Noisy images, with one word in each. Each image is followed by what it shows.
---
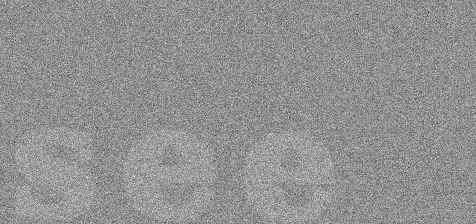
see
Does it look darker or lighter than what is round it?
lighter
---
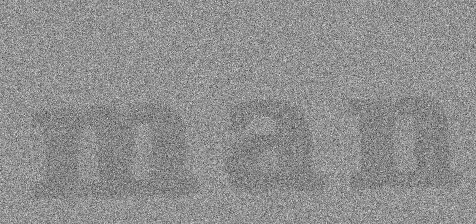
man
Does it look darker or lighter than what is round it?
darker
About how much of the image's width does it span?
nearly all
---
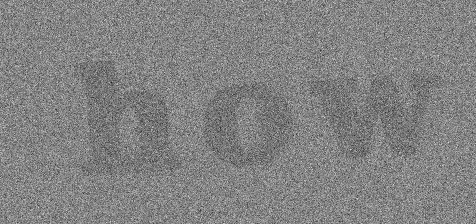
how
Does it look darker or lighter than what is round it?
darker
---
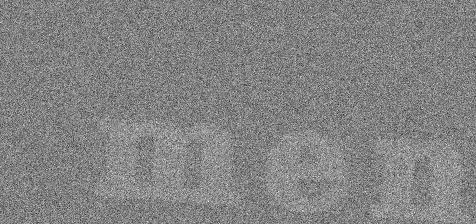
men
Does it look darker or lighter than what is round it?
lighter
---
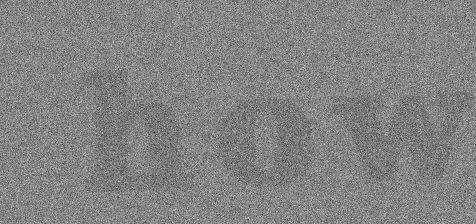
how
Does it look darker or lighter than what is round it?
darker
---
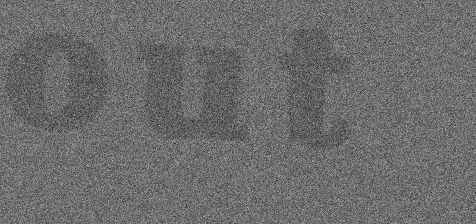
out
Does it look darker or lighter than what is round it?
darker
